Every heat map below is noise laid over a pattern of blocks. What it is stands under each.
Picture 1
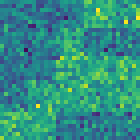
no symmetry
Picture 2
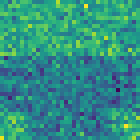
left and right mirror each other
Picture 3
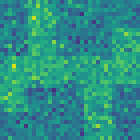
the same after a half turn
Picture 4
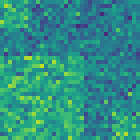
mirrored about the diagonal from the bottom left
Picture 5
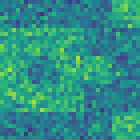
top and bottom mirror each other
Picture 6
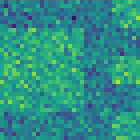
top and bottom mirror each other
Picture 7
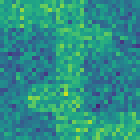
the same after a half turn
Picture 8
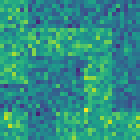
mirrored about the diagonal from the bottom left
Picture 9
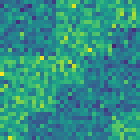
mirrored about the diagonal from the top left
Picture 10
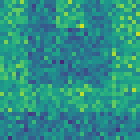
left and right mirror each other
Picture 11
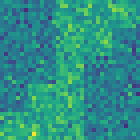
the same after a half turn
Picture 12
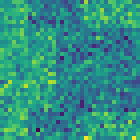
top and bottom mirror each other
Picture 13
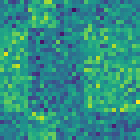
top and bottom mirror each other
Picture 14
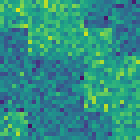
mirrored about the diagonal from the bottom left
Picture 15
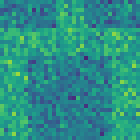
left and right mirror each other
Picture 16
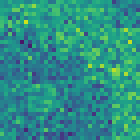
mirrored about the diagonal from the bottom left
